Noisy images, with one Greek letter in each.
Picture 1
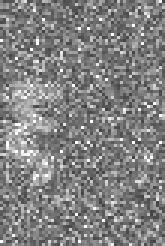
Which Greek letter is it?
xi
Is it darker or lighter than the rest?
lighter
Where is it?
middle left
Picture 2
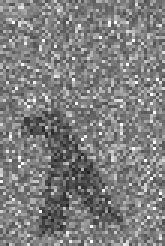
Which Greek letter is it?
lambda
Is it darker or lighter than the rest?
darker
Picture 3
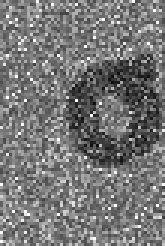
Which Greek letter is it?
sigma
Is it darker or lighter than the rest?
darker
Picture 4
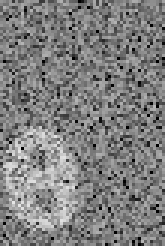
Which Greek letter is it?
theta
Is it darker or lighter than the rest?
lighter
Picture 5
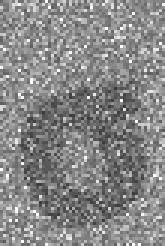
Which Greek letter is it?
sigma
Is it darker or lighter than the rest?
darker
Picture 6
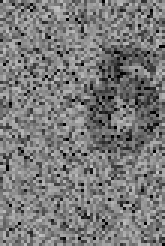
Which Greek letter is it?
delta
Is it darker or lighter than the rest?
darker
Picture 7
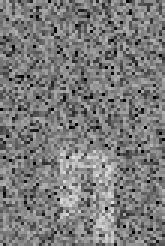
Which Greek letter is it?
eta
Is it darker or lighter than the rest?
lighter
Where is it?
bottom middle
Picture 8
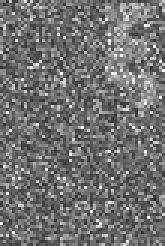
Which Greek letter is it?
xi
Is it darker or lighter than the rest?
lighter
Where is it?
top right
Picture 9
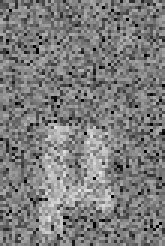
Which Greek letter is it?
mu
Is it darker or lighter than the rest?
lighter
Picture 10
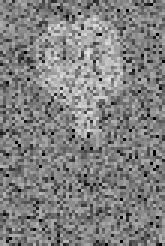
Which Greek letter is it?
phi
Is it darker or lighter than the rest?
lighter
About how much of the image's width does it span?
half
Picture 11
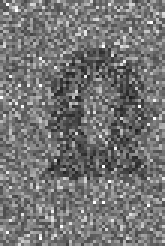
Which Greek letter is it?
omega
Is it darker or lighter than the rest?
darker
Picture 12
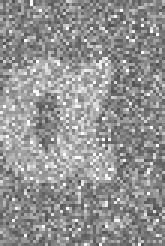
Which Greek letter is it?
alpha
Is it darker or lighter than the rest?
lighter
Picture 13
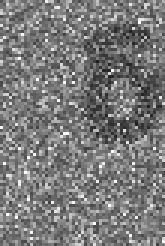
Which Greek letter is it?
delta
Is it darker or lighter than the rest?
darker
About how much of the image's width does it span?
half
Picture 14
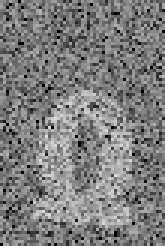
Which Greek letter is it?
omega
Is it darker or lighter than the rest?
lighter
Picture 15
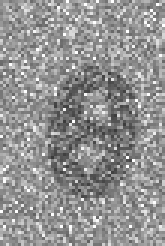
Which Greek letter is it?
theta
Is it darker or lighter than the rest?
darker
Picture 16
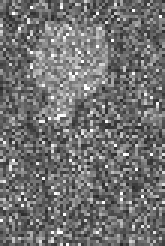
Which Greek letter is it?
phi
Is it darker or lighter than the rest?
lighter
